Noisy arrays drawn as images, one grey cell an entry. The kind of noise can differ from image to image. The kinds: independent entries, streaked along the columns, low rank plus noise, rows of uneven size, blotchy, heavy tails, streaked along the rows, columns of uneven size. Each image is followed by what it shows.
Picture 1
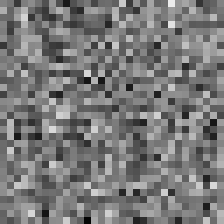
low rank plus noise
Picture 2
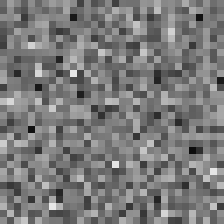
independent entries
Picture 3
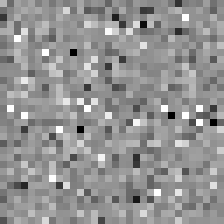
heavy tails
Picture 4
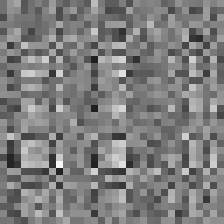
low rank plus noise
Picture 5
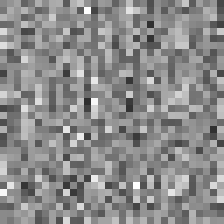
low rank plus noise
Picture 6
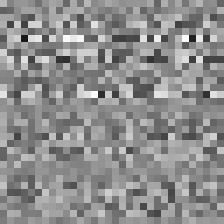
rows of uneven size
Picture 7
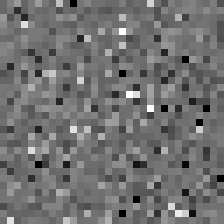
heavy tails
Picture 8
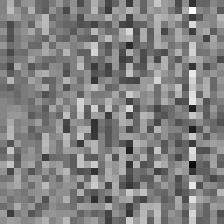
columns of uneven size
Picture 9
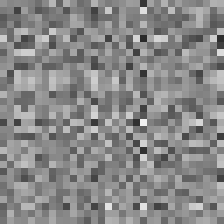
low rank plus noise
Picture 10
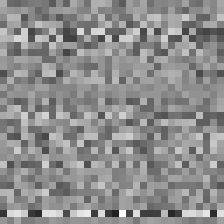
rows of uneven size
